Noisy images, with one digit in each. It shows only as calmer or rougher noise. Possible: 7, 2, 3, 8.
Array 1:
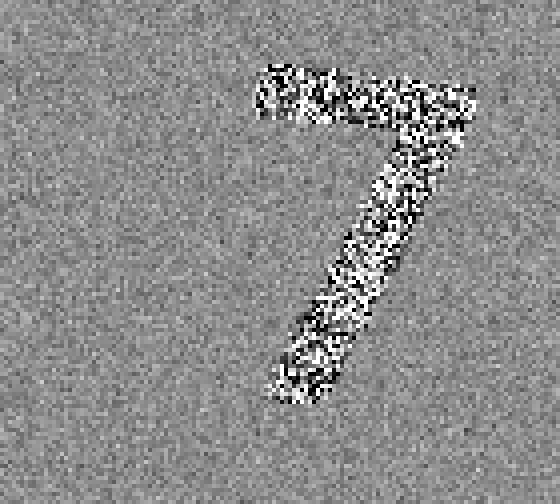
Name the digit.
7
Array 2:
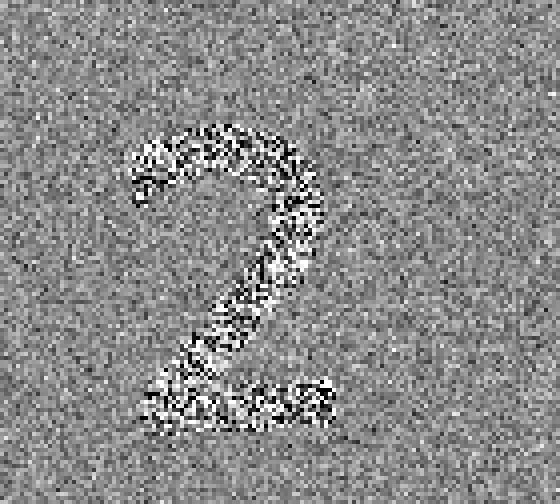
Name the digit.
2
